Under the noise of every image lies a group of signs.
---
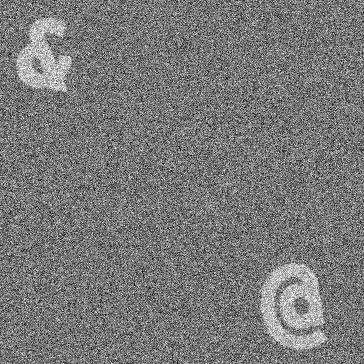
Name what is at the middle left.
nothing
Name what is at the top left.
ampersand
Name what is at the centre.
nothing
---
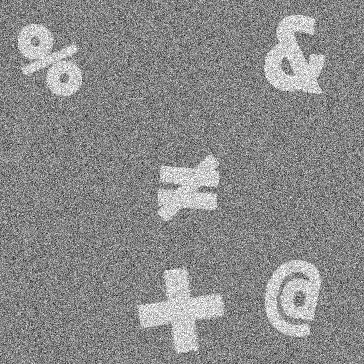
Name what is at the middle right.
nothing
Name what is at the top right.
ampersand
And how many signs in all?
5
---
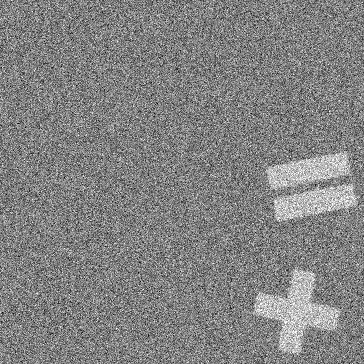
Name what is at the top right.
nothing
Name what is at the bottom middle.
nothing
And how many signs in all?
2
